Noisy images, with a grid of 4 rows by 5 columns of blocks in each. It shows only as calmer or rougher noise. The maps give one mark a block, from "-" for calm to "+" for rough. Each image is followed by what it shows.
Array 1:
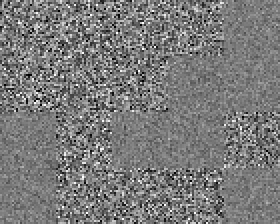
+ + + + -
+ + + - -
- + - - +
- + + + -
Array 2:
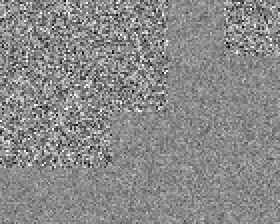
+ + + - +
+ + + - -
+ + - - -
- - - - -
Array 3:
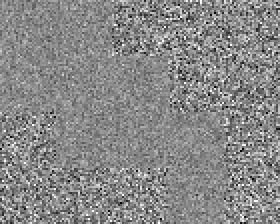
- - + + +
- - - + +
+ - - - +
+ + + - +
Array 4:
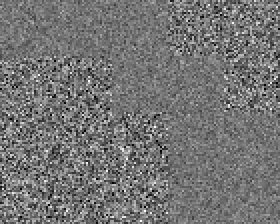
- - - + +
+ + - - +
+ + + - -
+ + + - -
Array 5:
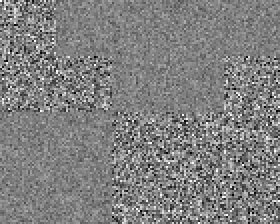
+ - - - -
+ + - - +
- - + + +
- - + + +
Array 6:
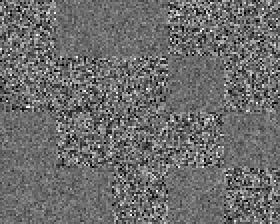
+ - - + +
+ + + - +
- + + + -
- - + - +
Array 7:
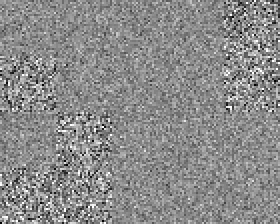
- - - - +
+ - - - +
- + - - -
+ + - - -
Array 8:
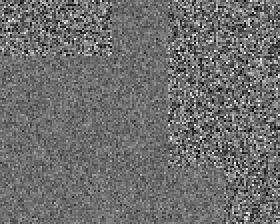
+ + - + +
- - - + +
- - - + +
- - - - +
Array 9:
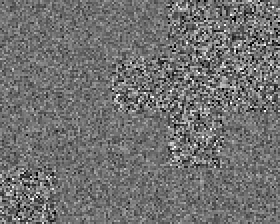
- - - + +
- - + + +
- - - + -
+ - - - -
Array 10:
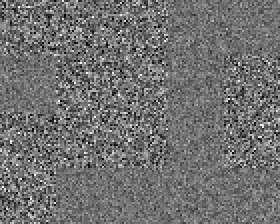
+ + + - -
- + + - +
+ + + - +
+ - - - -
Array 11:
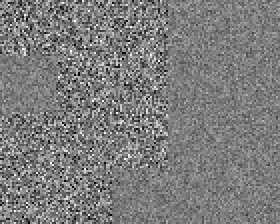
+ + + - -
- + + - -
+ + + - -
+ + - - -
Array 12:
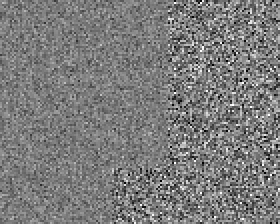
- - - + +
- - - + +
- - - + +
- - + + +
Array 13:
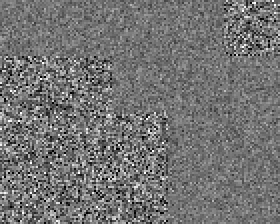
- - - - +
+ + - - -
+ + + - -
+ + + - -
